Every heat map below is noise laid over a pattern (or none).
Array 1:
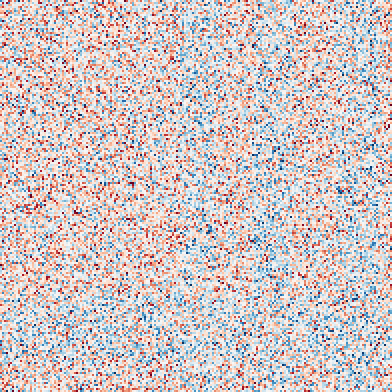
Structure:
bands of rows crossing bands of columns
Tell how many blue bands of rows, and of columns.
1 and 3
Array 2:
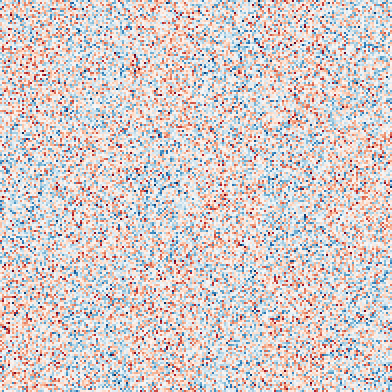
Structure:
a checkerboard
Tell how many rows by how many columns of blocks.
3 by 6
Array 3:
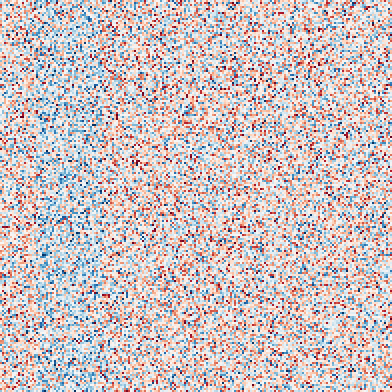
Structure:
one band of columns
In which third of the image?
left
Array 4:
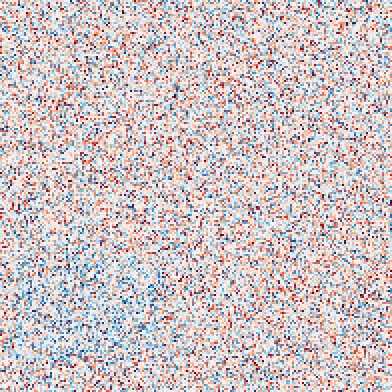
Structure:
one block
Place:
bottom left
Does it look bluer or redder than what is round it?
bluer
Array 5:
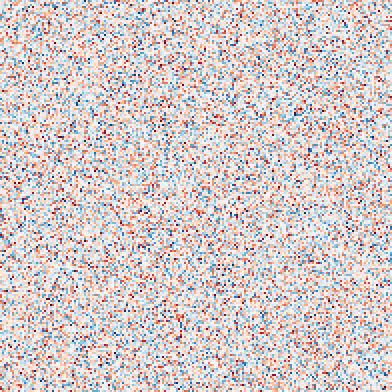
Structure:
only noise
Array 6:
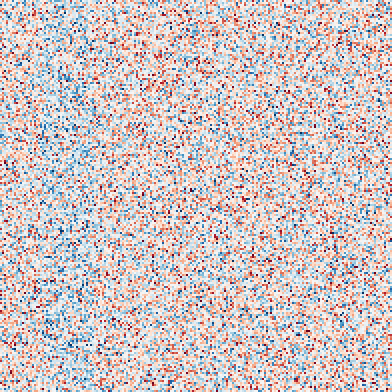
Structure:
one band of columns
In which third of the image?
left
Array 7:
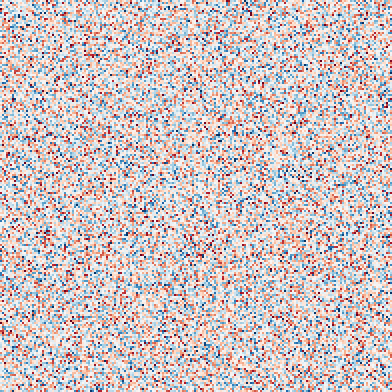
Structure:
only noise
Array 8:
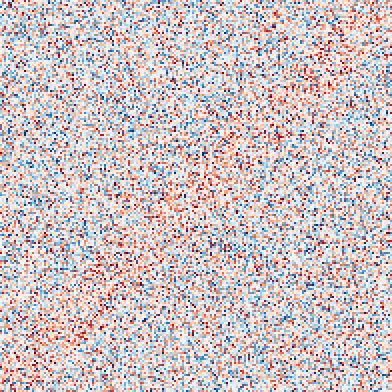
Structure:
a diagonal band
